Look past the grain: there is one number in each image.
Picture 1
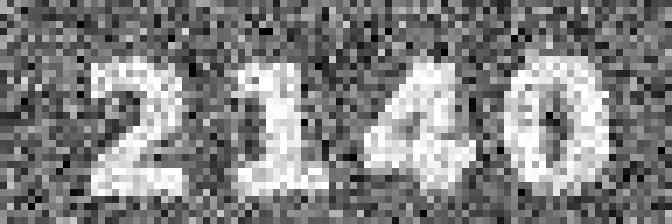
2140
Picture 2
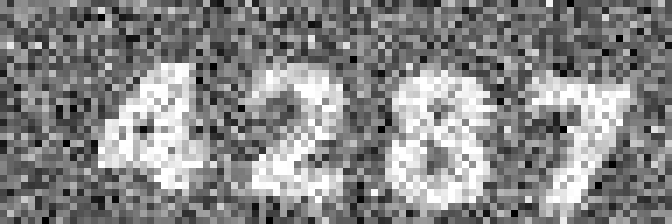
4287
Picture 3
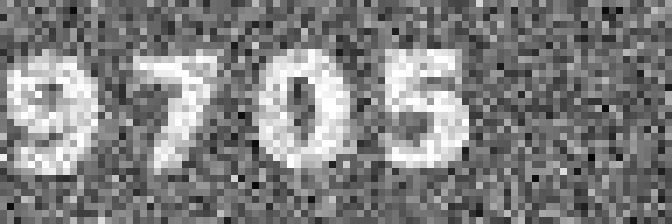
9705
